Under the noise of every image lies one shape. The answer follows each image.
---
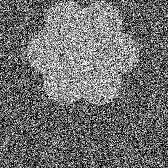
flower
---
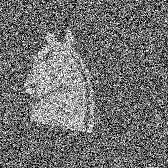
chess knight
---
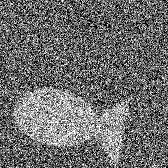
fish
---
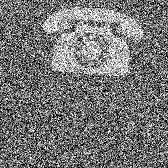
telephone
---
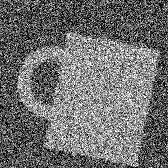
cup
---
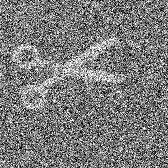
pair of scissors
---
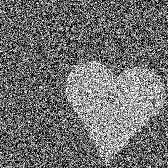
heart
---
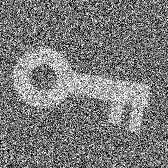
key
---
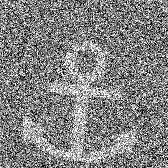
anchor
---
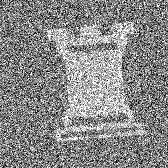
chess rook
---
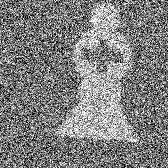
chess bishop
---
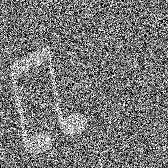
pair of musical notes
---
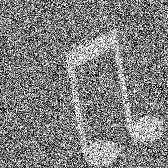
pair of musical notes
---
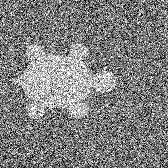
turtle
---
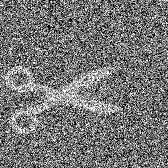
pair of scissors
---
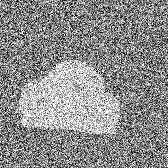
cloud
